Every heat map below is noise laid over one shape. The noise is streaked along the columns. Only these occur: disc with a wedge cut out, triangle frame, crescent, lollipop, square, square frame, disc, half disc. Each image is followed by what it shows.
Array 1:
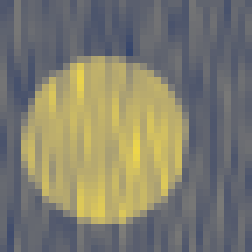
disc
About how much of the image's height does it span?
two thirds
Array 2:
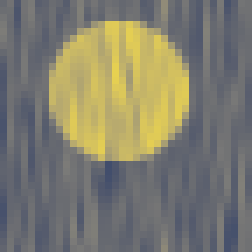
disc
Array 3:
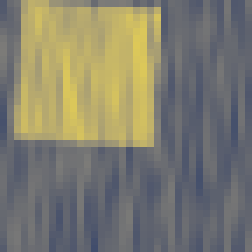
square
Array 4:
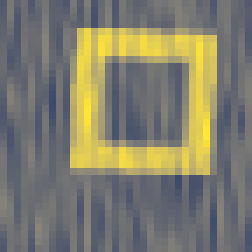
square frame
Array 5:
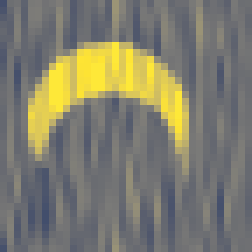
crescent
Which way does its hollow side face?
down
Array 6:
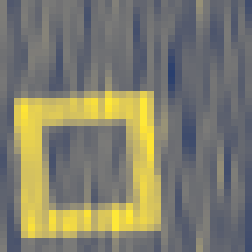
square frame
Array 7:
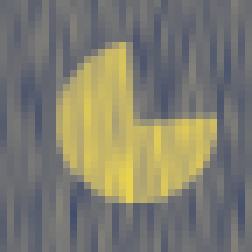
disc with a wedge cut out
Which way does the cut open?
up and right
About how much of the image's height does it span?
two thirds
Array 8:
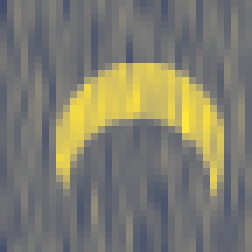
crescent
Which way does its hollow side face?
down
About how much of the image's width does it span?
two thirds
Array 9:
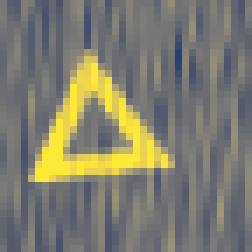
triangle frame
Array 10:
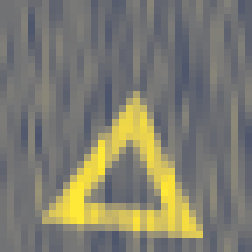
triangle frame
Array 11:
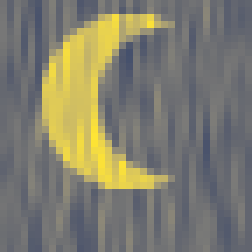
crescent
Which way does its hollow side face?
right
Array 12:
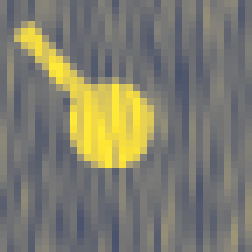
lollipop
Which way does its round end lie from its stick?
down and right
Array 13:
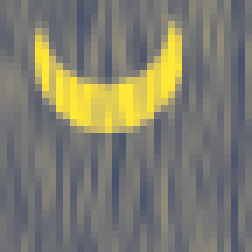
crescent
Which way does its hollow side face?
up
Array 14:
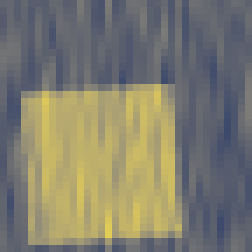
square
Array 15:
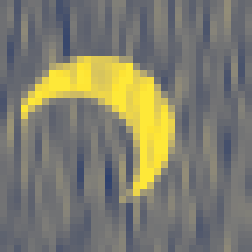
crescent
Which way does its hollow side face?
down and left
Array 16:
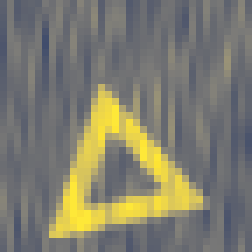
triangle frame
